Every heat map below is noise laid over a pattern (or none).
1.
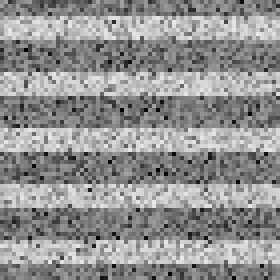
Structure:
horizontal stripes
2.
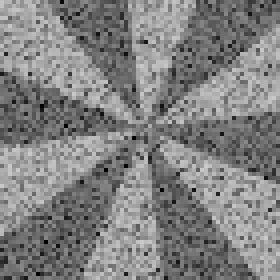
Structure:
spokes from one point
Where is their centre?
centre
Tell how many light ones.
6
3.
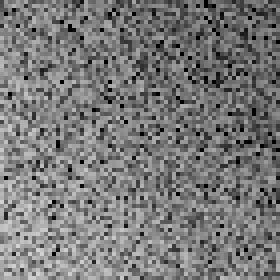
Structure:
a smooth slope
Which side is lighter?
bottom left
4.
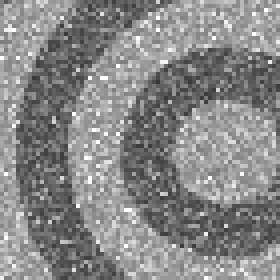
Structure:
rings round one point
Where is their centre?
middle right
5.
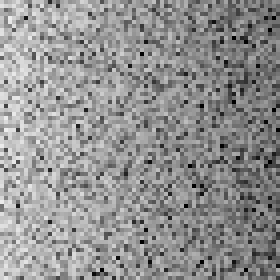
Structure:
a smooth slope
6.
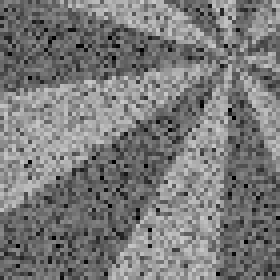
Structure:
spokes from one point
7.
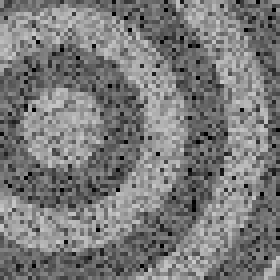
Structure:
rings round one point
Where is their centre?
middle left
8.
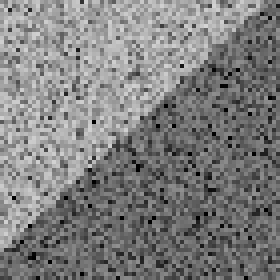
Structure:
a sharp edge
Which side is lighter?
top left
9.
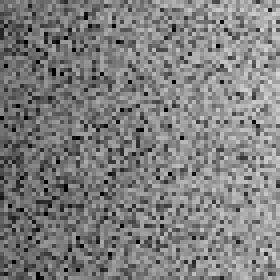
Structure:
a smooth slope
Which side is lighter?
right
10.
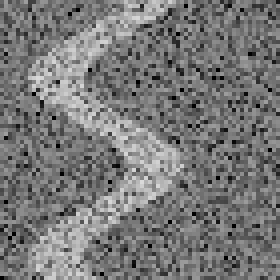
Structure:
a wavy band
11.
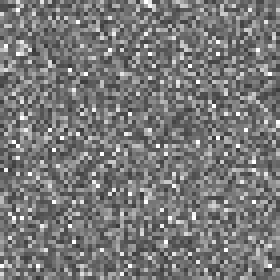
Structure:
only noise
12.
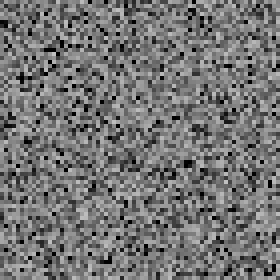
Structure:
only noise
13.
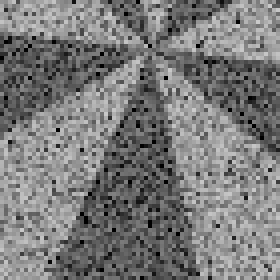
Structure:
spokes from one point
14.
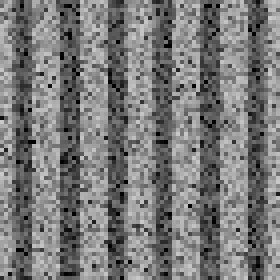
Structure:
vertical stripes
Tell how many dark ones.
6
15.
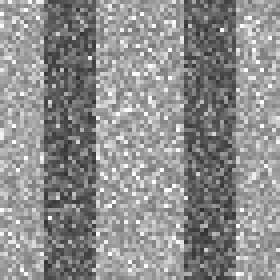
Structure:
vertical stripes
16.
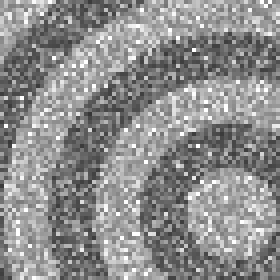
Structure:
rings round one point
